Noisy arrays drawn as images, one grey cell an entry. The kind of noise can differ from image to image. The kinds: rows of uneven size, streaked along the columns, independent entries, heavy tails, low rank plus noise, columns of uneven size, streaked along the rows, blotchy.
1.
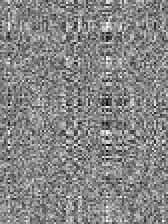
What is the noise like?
low rank plus noise
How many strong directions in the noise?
one
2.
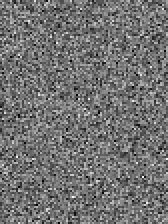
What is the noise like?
independent entries
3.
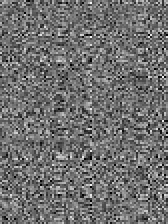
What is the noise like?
low rank plus noise
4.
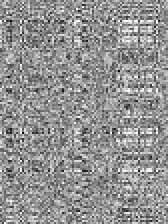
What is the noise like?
low rank plus noise
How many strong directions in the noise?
one
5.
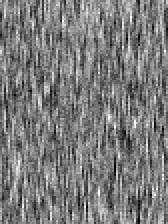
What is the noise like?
streaked along the columns
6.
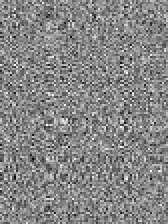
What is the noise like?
low rank plus noise
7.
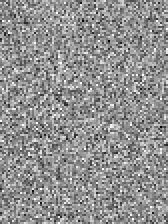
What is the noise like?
independent entries
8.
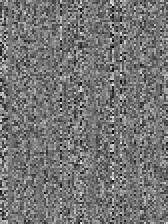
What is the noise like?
columns of uneven size
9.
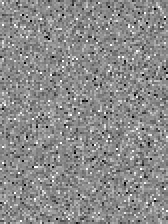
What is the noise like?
heavy tails
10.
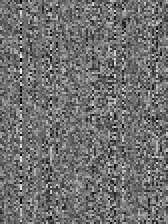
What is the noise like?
columns of uneven size
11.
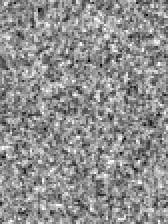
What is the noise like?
blotchy
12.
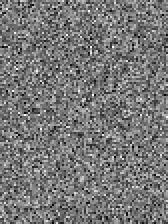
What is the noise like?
independent entries
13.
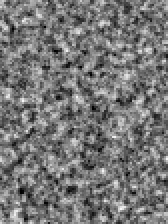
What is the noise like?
blotchy
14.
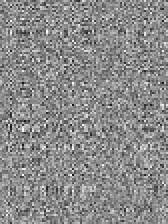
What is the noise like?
low rank plus noise
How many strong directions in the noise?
two
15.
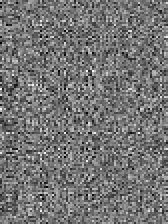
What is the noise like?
low rank plus noise
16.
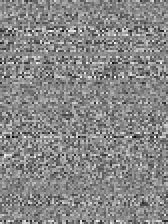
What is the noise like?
rows of uneven size
